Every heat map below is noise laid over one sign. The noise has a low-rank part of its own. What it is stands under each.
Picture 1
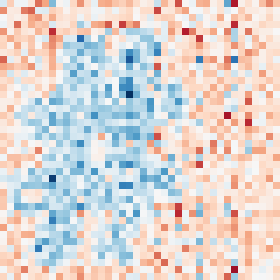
hash sign
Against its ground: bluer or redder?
bluer
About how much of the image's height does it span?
nearly all
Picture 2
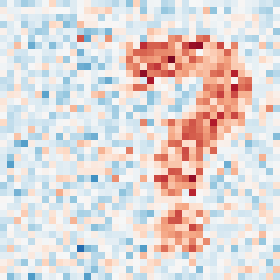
question mark
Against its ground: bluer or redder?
redder
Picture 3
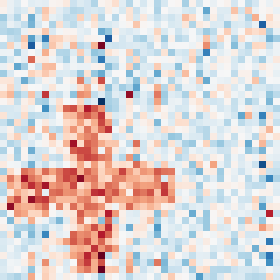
plus sign
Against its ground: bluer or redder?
redder
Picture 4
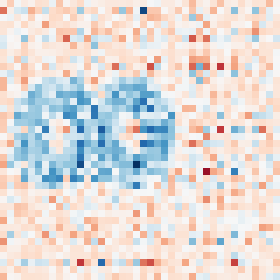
infinity sign
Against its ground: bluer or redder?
bluer
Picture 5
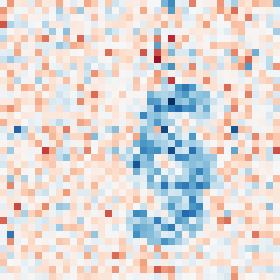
section sign
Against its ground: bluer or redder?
bluer
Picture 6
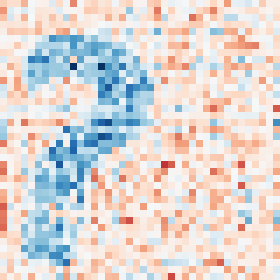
question mark
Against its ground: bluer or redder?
bluer
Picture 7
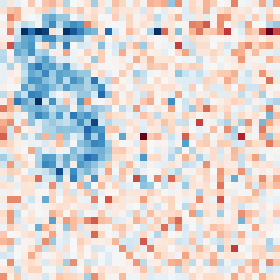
section sign
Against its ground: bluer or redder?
bluer
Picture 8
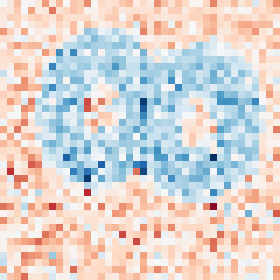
infinity sign
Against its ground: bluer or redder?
bluer
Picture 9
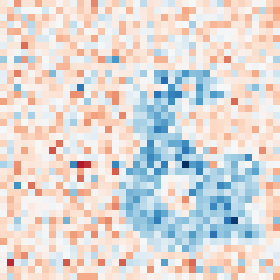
ampersand
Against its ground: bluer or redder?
bluer
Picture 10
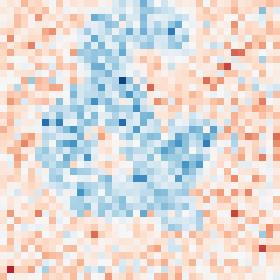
ampersand
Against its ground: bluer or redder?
bluer
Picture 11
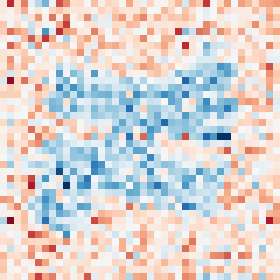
not-equal sign
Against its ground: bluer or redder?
bluer
